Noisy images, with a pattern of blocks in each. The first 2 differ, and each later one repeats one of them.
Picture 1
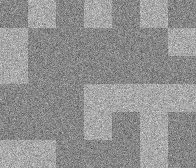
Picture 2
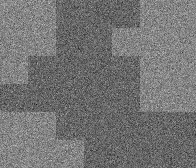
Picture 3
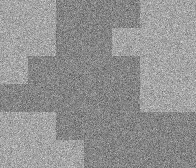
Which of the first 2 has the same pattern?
2
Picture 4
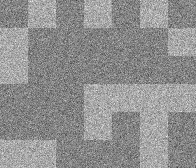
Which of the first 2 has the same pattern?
1
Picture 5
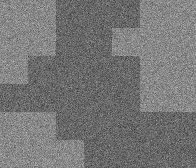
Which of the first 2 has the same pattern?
2
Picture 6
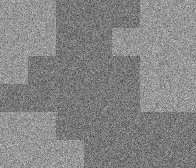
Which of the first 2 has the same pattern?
2
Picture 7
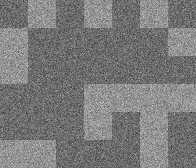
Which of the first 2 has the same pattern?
1
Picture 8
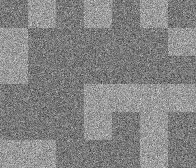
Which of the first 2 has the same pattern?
1
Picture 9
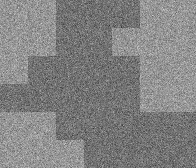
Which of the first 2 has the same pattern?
2
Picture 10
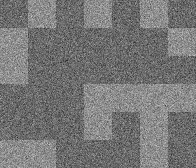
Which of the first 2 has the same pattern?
1
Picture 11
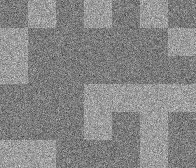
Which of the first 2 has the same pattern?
1
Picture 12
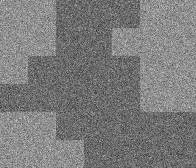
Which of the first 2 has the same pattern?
2
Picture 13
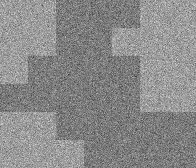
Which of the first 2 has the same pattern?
2
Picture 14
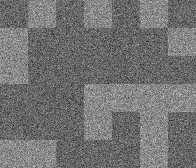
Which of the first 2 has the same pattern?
1
